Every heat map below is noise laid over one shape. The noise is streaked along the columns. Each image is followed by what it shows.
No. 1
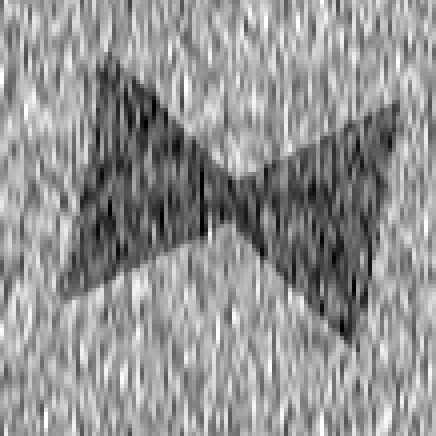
bow tie
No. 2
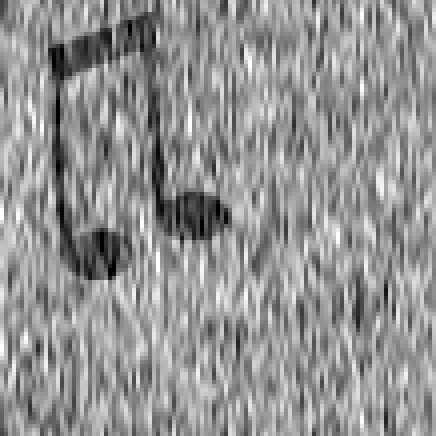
pair of musical notes
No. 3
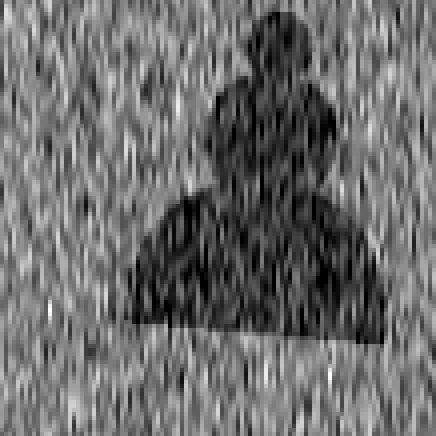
chess pawn
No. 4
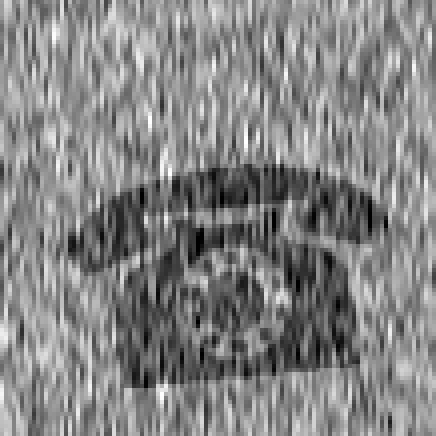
telephone
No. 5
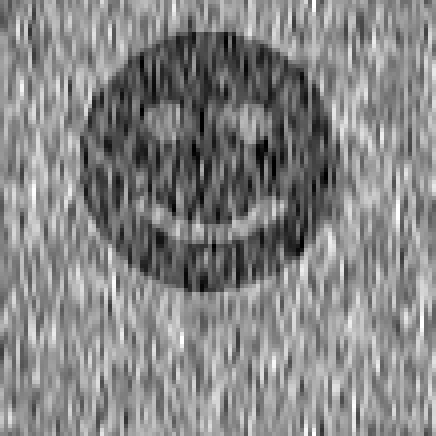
smiling face
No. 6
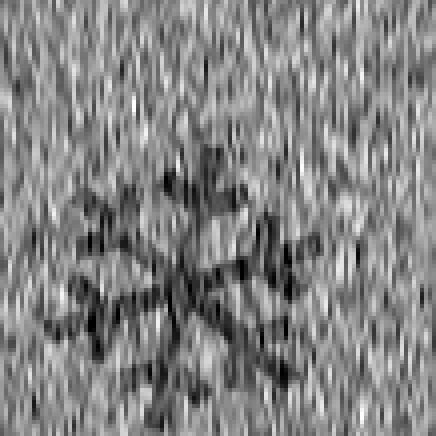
snowflake
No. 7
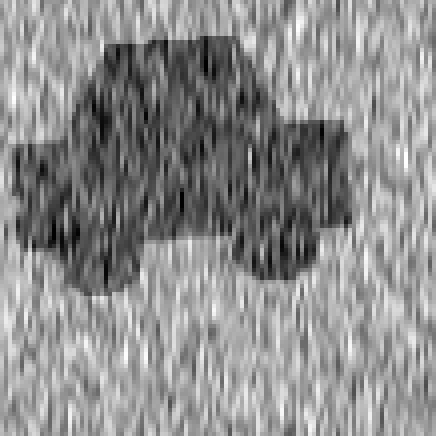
car
